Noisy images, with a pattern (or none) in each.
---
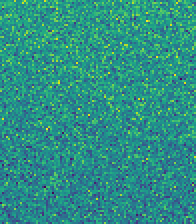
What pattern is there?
a smooth slope
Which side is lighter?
top
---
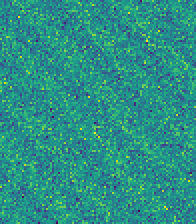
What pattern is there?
diagonal stripes
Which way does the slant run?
top left to bottom right
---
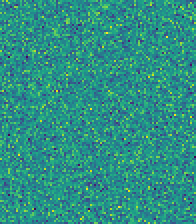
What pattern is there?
only noise
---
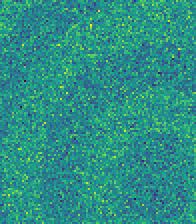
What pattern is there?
rings round one point
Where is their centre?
bottom right
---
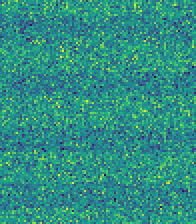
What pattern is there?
horizontal stripes
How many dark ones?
4
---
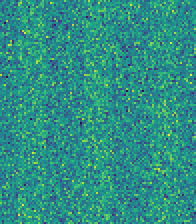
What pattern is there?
vertical stripes
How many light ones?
3
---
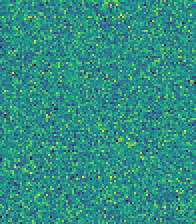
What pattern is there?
only noise
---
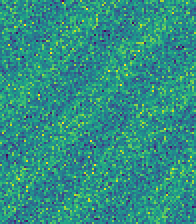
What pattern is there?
diagonal stripes
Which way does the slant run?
bottom left to top right
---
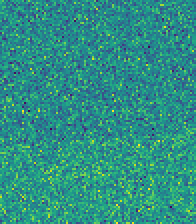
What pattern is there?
a sharp edge
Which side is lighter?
bottom
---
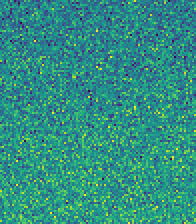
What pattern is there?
a smooth slope
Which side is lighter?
bottom
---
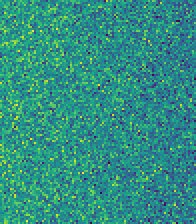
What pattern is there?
a smooth slope
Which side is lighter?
left
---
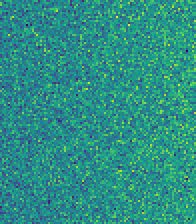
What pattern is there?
a smooth slope
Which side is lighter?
right
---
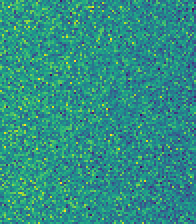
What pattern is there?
a smooth slope
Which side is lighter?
left
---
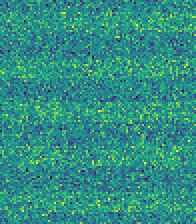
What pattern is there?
horizontal stripes
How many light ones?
5
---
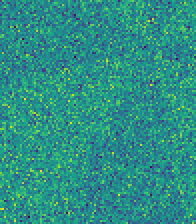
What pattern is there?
spokes from one point
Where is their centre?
top right
